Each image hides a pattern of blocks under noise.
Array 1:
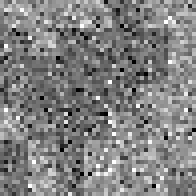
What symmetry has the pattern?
no symmetry
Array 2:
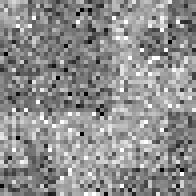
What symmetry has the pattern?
mirrored about the diagonal from the top left
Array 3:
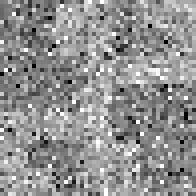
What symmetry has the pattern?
the same after a half turn
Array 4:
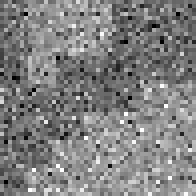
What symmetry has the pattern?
no symmetry
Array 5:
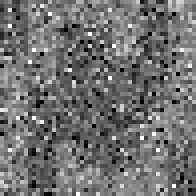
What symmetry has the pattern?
the same after a half turn
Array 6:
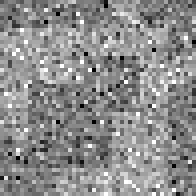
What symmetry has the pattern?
mirrored about the diagonal from the bottom left
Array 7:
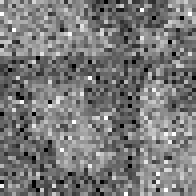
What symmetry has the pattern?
mirrored about the diagonal from the bottom left
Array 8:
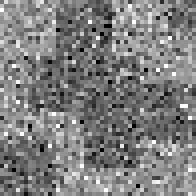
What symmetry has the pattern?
mirrored about the diagonal from the bottom left
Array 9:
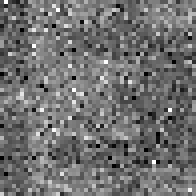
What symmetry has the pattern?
top and bottom mirror each other
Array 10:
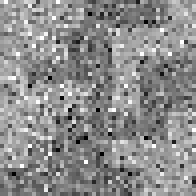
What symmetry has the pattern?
no symmetry
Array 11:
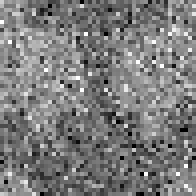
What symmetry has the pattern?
left and right mirror each other
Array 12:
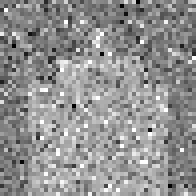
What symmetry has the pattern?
left and right mirror each other
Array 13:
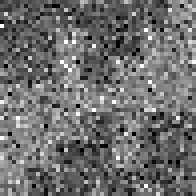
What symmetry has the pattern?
the same after a half turn
